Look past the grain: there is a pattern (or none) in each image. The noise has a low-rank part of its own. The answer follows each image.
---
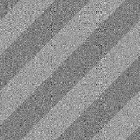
diagonal stripes
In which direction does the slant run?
bottom left to top right
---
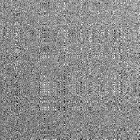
a smooth slope
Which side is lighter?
top right
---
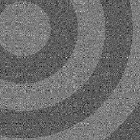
rings round one point
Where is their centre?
top left
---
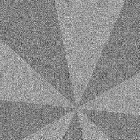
spokes from one point
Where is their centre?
bottom middle
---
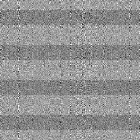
horizontal stripes
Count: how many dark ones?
4
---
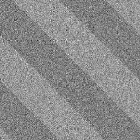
diagonal stripes
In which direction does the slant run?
top left to bottom right
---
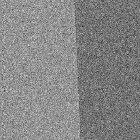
a sharp edge
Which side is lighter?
left
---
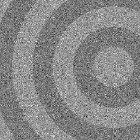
rings round one point
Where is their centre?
middle right
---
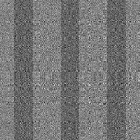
vertical stripes
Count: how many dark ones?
3
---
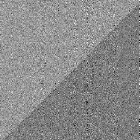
a sharp edge
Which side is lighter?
top left
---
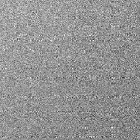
a smooth slope
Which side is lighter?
top left
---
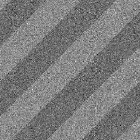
diagonal stripes
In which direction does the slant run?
bottom left to top right
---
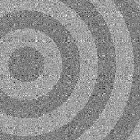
rings round one point
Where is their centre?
middle left
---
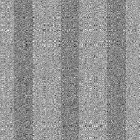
vertical stripes
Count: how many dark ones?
3
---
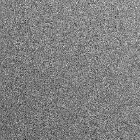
a smooth slope
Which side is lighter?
top right
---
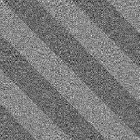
diagonal stripes
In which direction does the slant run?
top left to bottom right
